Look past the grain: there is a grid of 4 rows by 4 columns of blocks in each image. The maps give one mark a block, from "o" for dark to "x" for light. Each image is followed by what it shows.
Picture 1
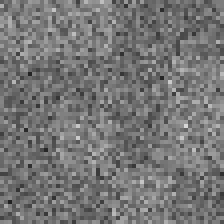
xxoo
ooox
oxox
ooxo
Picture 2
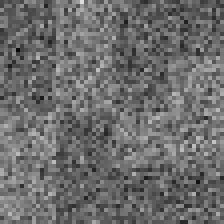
oxoo
oxox
xoxx
xooo
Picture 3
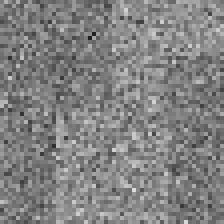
ooxx
ooxo
oxxo
oxxo
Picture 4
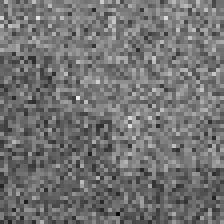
xxxx
oxxx
ooxx
oooo
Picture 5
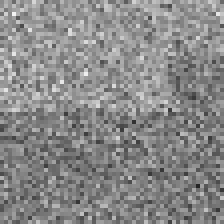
xxxx
xxxo
oooo
oooo
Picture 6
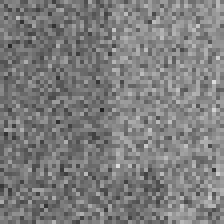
ooxx
ooxx
ooxx
ooox
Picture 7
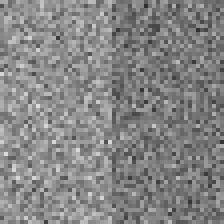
xxoo
xxoo
xxoo
xxoo
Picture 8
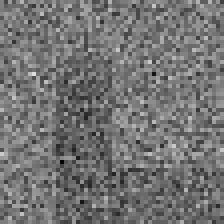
xxxx
xoxx
xoxx
xooo
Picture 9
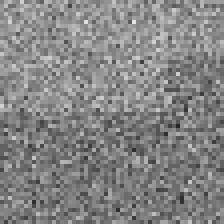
xxxx
xxxo
oooo
oooo
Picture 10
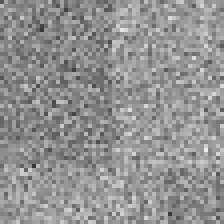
ooxx
ooxx
ooxx
xxxo
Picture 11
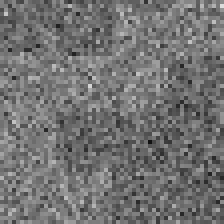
ooxx
xxxo
xooo
xxoo
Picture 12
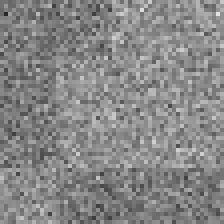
ooxx
oxxx
oxxx
xooo
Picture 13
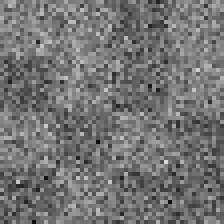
xxox
oxox
xoxo
oxoo
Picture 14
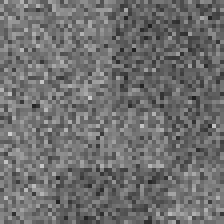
xxoo
xxoo
xxxo
xoox
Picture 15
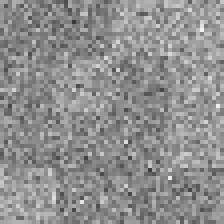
ooxx
oxox
ooox
xooo
